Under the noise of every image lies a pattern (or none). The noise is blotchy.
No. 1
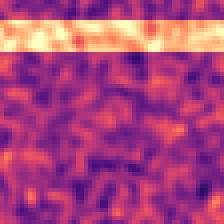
one horizontal stripe
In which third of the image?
top
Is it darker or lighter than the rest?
lighter
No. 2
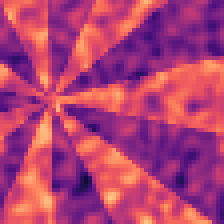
spokes from one point
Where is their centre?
middle left
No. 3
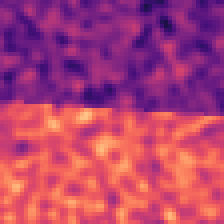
a sharp edge
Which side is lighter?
bottom
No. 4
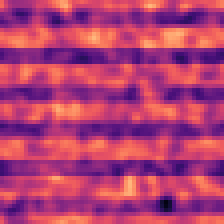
horizontal stripes
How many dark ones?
6
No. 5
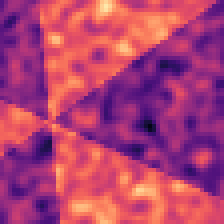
spokes from one point
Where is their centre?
middle left
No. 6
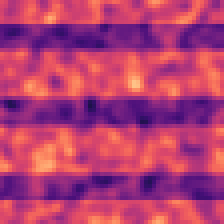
horizontal stripes
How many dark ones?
3
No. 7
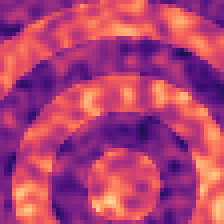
rings round one point
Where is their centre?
bottom middle
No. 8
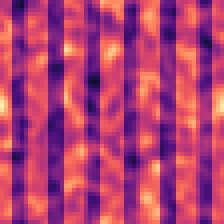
vertical stripes
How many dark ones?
6
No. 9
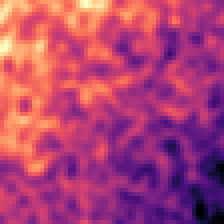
a smooth slope
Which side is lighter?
top left
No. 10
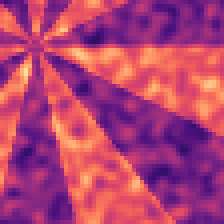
spokes from one point
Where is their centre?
top left
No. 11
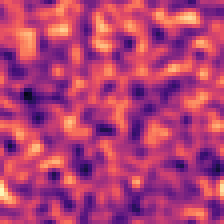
only noise
